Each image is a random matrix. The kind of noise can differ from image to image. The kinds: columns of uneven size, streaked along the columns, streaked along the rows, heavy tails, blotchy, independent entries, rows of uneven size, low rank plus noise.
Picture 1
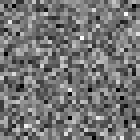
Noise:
independent entries
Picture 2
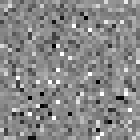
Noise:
heavy tails
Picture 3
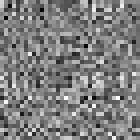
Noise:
low rank plus noise
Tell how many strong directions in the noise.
two
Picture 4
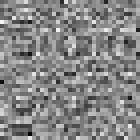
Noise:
low rank plus noise
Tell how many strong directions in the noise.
two
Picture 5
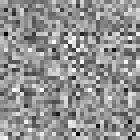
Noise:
low rank plus noise
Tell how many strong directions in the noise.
five to eight
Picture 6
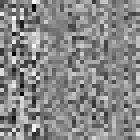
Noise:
columns of uneven size
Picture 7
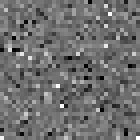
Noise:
heavy tails
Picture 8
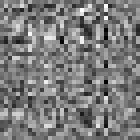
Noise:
low rank plus noise
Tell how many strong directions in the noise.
two
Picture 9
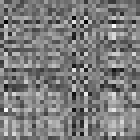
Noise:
low rank plus noise
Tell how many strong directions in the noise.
one
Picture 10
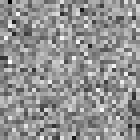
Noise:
independent entries
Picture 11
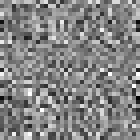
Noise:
low rank plus noise
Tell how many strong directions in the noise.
two
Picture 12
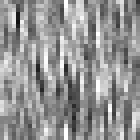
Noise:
streaked along the columns
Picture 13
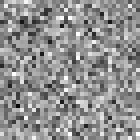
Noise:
independent entries
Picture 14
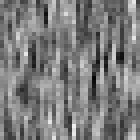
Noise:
streaked along the columns
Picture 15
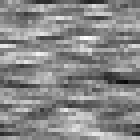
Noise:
streaked along the rows
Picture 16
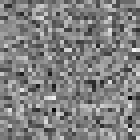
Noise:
low rank plus noise
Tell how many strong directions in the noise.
five to eight
